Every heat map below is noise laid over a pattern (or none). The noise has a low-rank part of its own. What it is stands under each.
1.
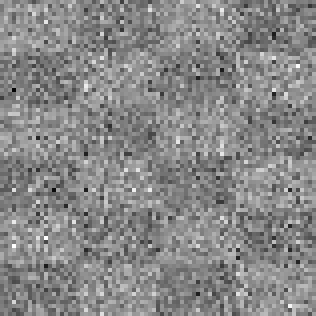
a checkerboard
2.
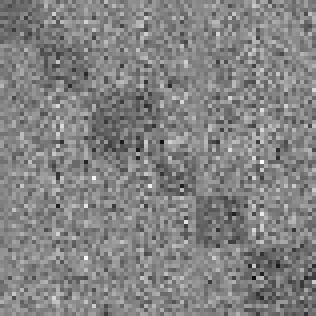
blocks along the diagonal
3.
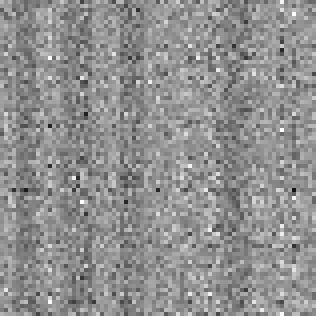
bands of columns
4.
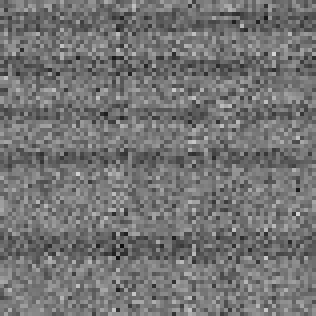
bands of rows
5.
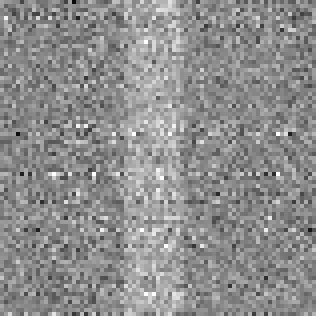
one band of columns
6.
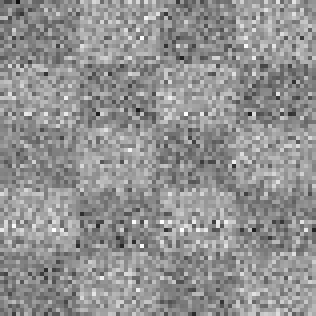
a checkerboard
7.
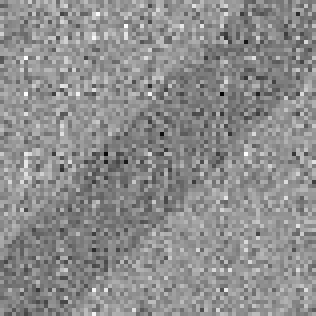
a diagonal band
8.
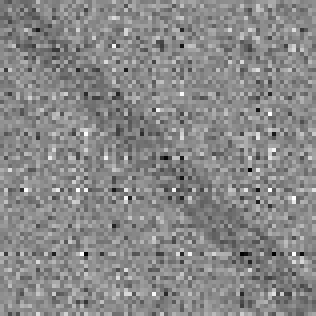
a diagonal band
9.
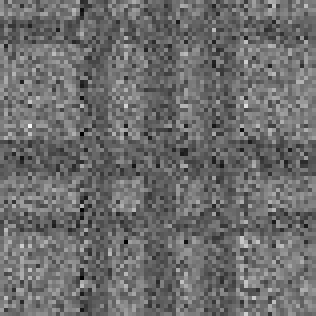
bands of rows crossing bands of columns
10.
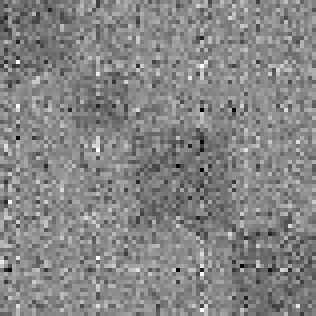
blocks along the diagonal
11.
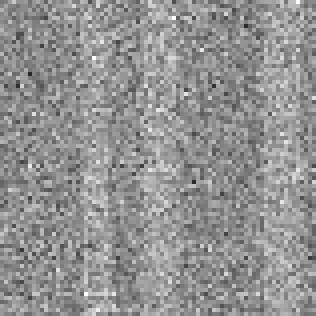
bands of columns
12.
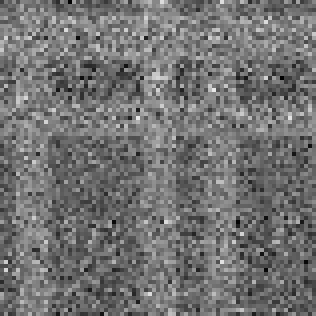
bands of rows crossing bands of columns
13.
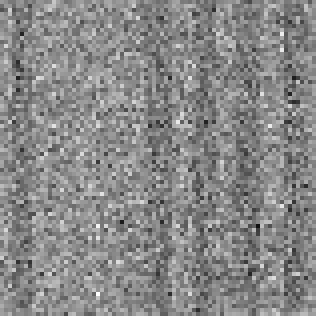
bands of columns
